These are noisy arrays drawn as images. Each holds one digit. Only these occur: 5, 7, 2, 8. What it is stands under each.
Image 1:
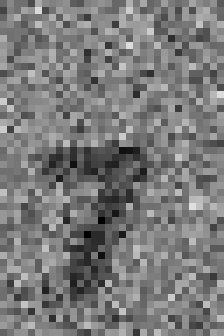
dark 7
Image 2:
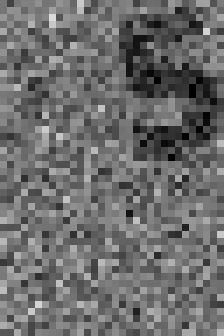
dark 5
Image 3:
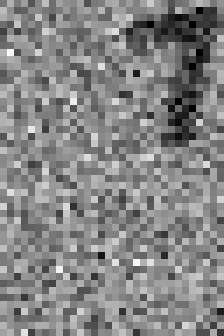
dark 7, top right
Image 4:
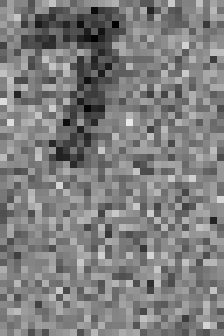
dark 7
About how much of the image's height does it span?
half
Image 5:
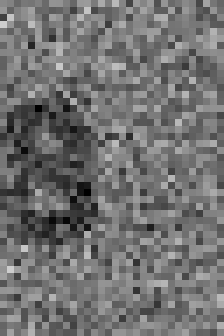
dark 8, middle left
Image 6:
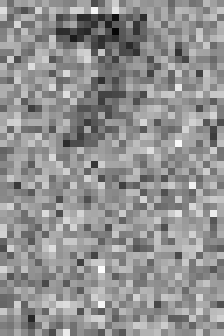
dark 7, top middle
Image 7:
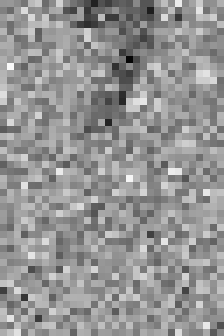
dark 7, top middle
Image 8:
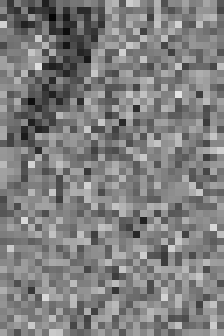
dark 7, top left
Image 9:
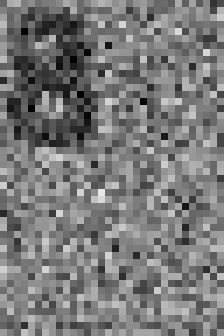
dark 8, top left
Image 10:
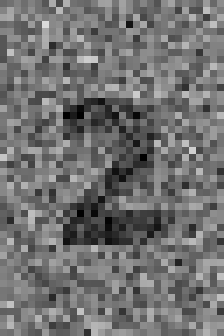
dark 2, centre
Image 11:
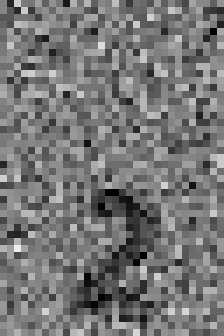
dark 2, bottom middle
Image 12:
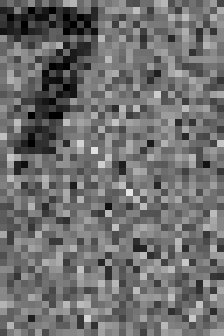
dark 7, top left
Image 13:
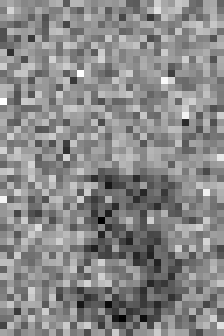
dark 5
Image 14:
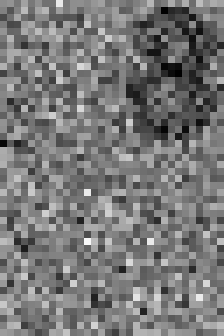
dark 8, top right
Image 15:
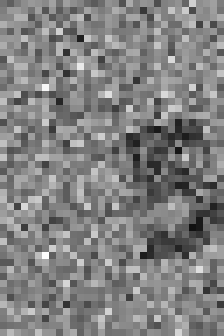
dark 5, middle right
